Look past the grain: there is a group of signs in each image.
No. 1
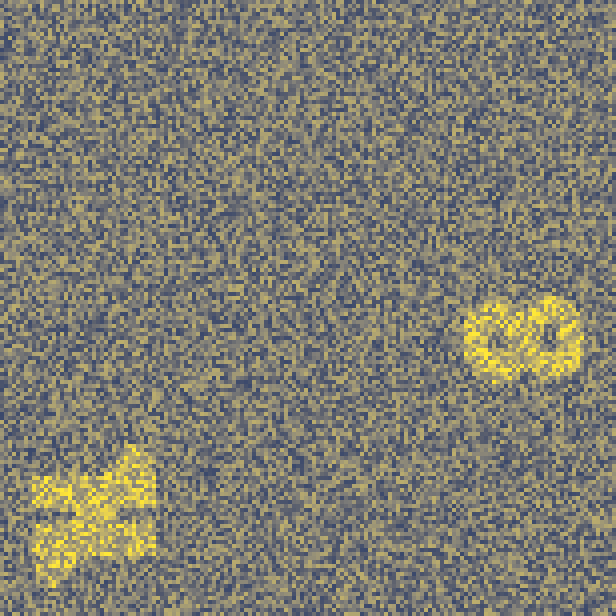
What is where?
middle right: infinity sign; bottom left: not-equal sign
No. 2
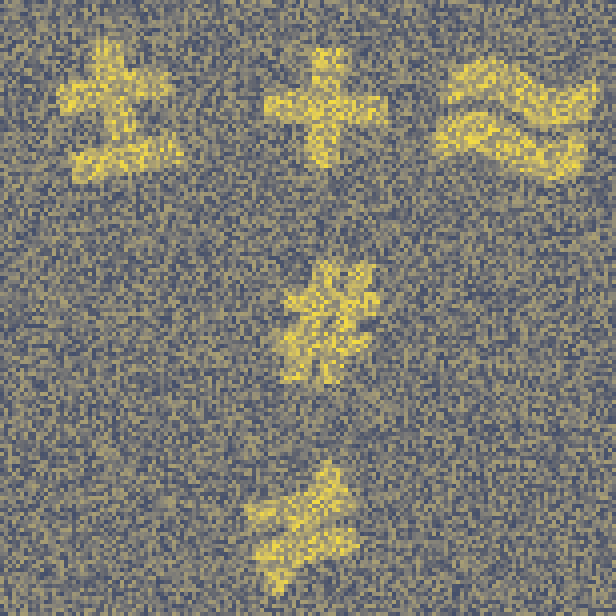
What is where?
top left: plus-minus sign; top middle: plus sign; top right: approximately sign; centre: hash sign; bottom middle: not-equal sign
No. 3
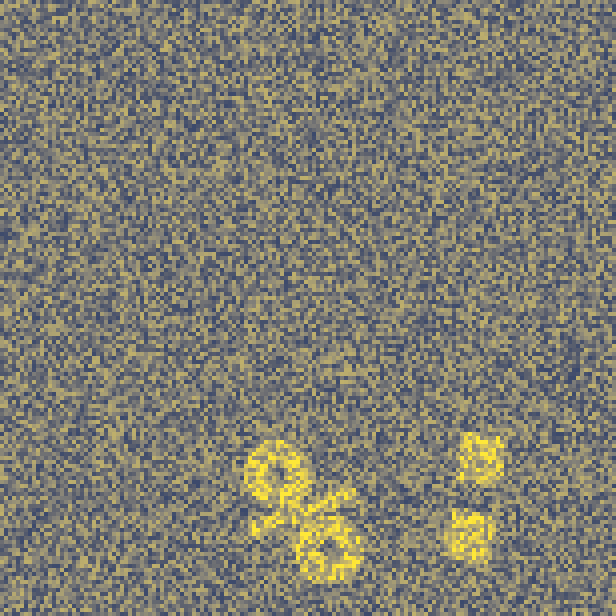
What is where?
bottom middle: percent sign; bottom right: colon
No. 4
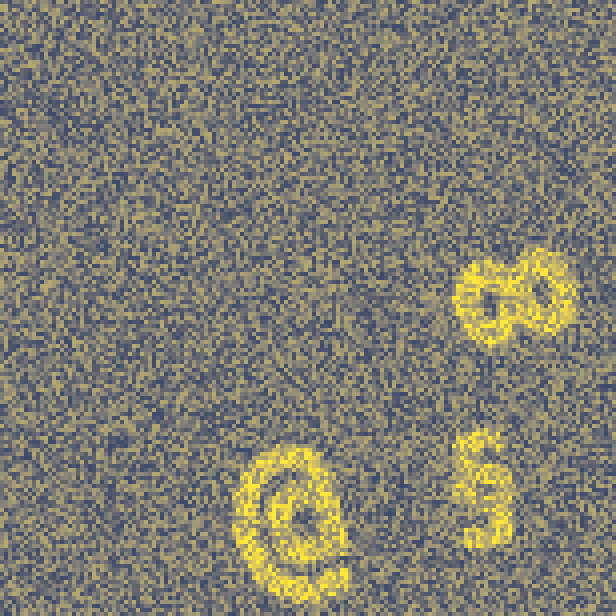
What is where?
middle right: infinity sign; bottom middle: at sign; bottom right: section sign
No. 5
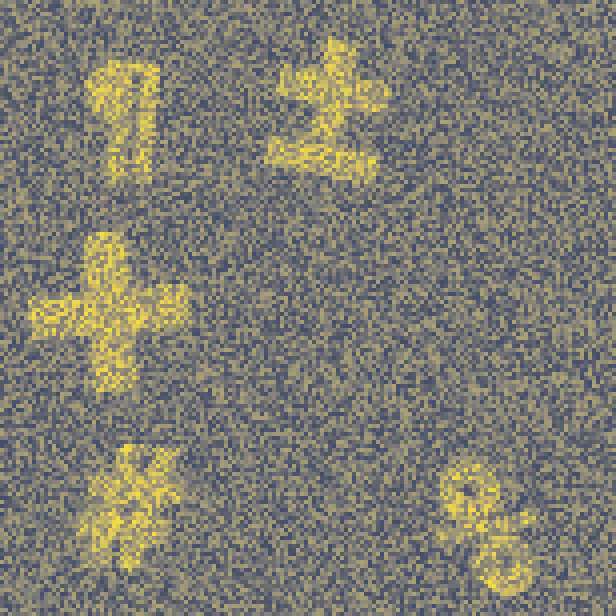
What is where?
top left: pilcrow; top middle: plus-minus sign; middle left: plus sign; bottom left: hash sign; bottom right: percent sign
